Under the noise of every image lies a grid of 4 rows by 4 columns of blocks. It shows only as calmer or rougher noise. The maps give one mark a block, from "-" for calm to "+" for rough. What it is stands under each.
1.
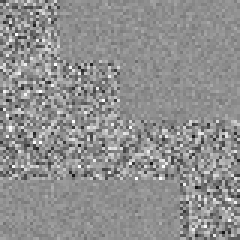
+ - - -
+ + - -
+ + + +
- - - +
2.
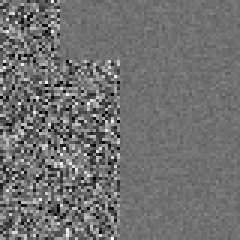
+ - - -
+ + - -
+ + - -
+ + - -
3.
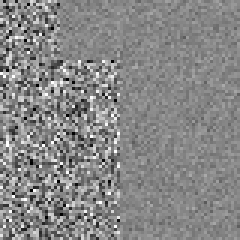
+ - - -
+ + - -
+ + - -
+ + - -
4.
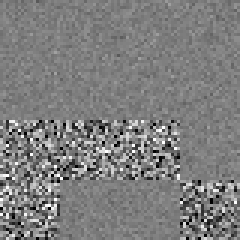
- - - -
- - - -
+ + + -
+ - - +
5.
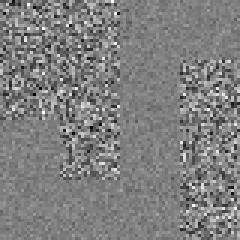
+ + - -
+ + - +
- + - +
- - - +
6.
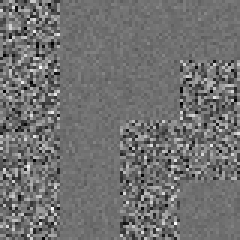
+ - - -
+ - - +
+ - + +
+ - + -
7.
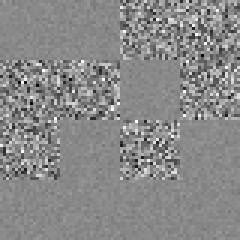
- - + +
+ + - +
+ - + -
- - - -
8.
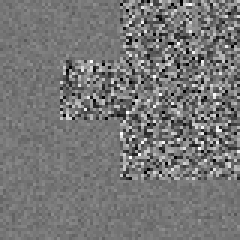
- - + +
- + + +
- - + +
- - - -
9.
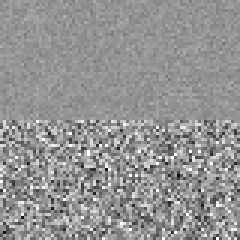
- - - -
- - - -
+ + + +
+ + + +
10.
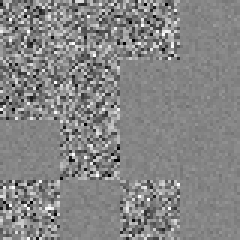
+ + + -
+ + - -
- + - -
+ - + -
